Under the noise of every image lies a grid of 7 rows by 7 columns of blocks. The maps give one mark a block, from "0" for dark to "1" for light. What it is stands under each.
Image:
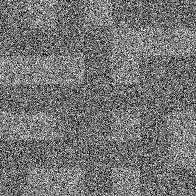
0 1 0 1 0 0 0
0 0 0 0 1 1 1
1 1 1 0 1 0 0
0 0 0 0 0 0 0
1 1 0 0 1 0 1
0 0 0 0 0 0 1
0 1 1 0 1 0 0
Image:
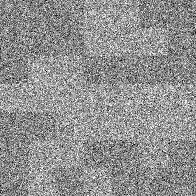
0 0 0 1 1 0 0
0 0 0 1 1 1 0
0 1 1 0 0 0 0
1 1 1 1 1 1 1
0 0 1 1 1 1 1
0 1 1 0 0 1 0
0 1 0 1 0 0 0
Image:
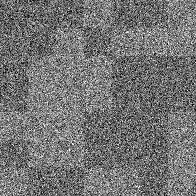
0 0 0 1 0 0 1
0 0 1 0 1 1 1
0 1 1 1 0 0 0
0 1 1 1 0 0 0
1 1 1 0 0 0 1
0 1 1 0 0 0 1
1 0 0 1 1 0 1
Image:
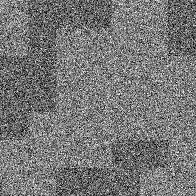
1 0 0 0 1 1 0
1 0 1 1 1 1 0
0 0 1 1 1 1 1
0 0 1 1 1 1 1
0 1 1 1 1 1 1
1 1 1 1 0 0 1
1 1 0 0 0 1 1
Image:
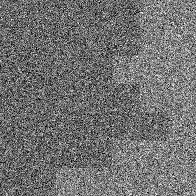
0 0 0 0 0 1 1
0 0 0 0 0 1 1
0 0 0 0 1 1 1
0 0 0 0 0 1 1
0 0 0 0 0 0 1
0 0 0 0 1 1 1
0 0 1 1 1 1 1
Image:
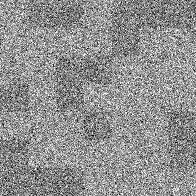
1 0 0 1 0 0 0
1 1 1 1 0 1 1
1 1 0 0 1 1 1
0 1 0 1 1 1 1
1 1 1 0 1 1 0
0 1 1 1 1 1 0
0 0 0 1 1 1 1
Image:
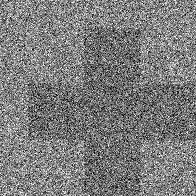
1 1 1 1 1 1 1
1 1 1 0 0 1 1
1 1 1 0 0 1 1
1 0 0 0 0 0 0
1 0 0 0 0 0 0
1 1 1 0 0 1 1
1 1 1 0 0 1 1
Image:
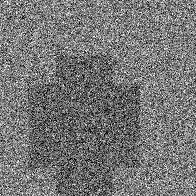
1 1 1 1 1 1 1
1 1 1 1 1 1 1
1 1 0 0 1 1 1
1 0 0 0 0 1 1
1 0 0 0 0 1 1
1 0 0 0 0 1 1
1 1 0 0 1 1 1
